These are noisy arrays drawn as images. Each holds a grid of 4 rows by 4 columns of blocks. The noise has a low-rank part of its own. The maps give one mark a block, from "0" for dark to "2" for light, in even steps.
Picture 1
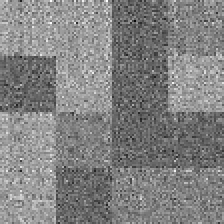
2201
0202
2100
2011
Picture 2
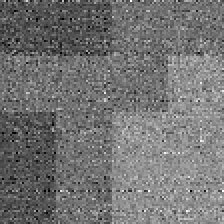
0011
1112
0122
0122
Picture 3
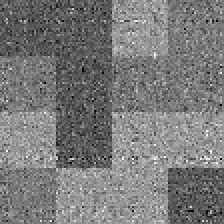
0021
1011
2022
1220
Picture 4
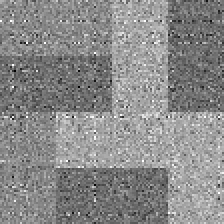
1120
0020
1222
1002
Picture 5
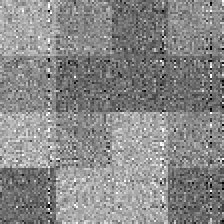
2101
1000
2121
0220
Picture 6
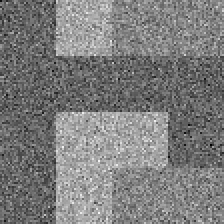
0211
0000
0220
0211
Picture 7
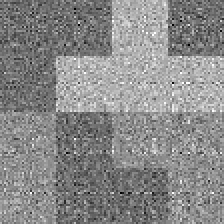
0020
0222
1011
1001
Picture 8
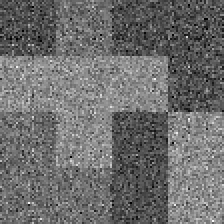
0100
2220
1202
1102
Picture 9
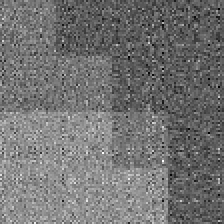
1000
1100
2210
2220
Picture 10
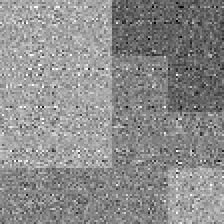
2200
2210
2211
1112
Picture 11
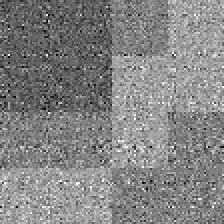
0012
0022
1121
2211
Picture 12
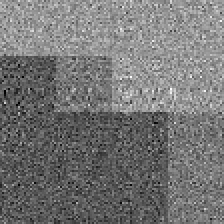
2222
0122
0001
0001
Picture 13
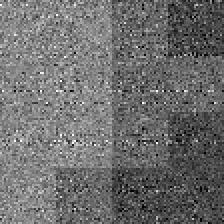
2210
2211
2210
2100
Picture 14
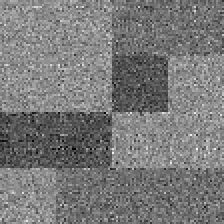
2211
2202
0022
2111
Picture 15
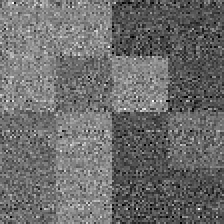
2200
2120
1201
1200
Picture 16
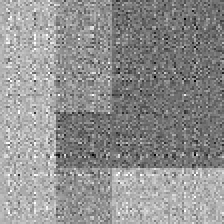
2100
2100
2000
2122
